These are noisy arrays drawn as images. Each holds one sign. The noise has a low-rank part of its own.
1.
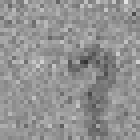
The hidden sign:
question mark
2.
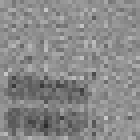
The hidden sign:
equals sign
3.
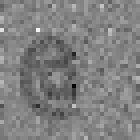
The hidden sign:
at sign
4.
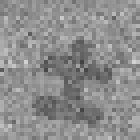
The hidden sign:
plus-minus sign
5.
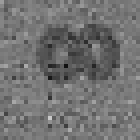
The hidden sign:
infinity sign
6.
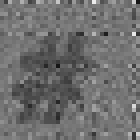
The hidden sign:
hash sign
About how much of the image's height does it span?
two thirds
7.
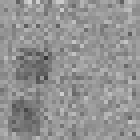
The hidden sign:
colon
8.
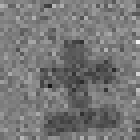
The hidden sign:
plus-minus sign
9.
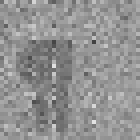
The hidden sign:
pilcrow
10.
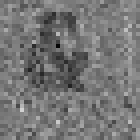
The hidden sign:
ampersand
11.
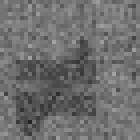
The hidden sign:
not-equal sign
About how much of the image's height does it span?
two thirds
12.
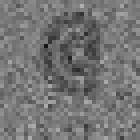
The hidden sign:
at sign
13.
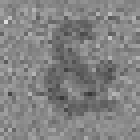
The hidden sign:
ampersand
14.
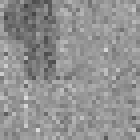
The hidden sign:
pilcrow
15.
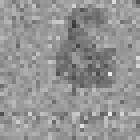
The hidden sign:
ampersand
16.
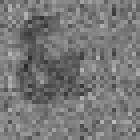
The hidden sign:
ampersand
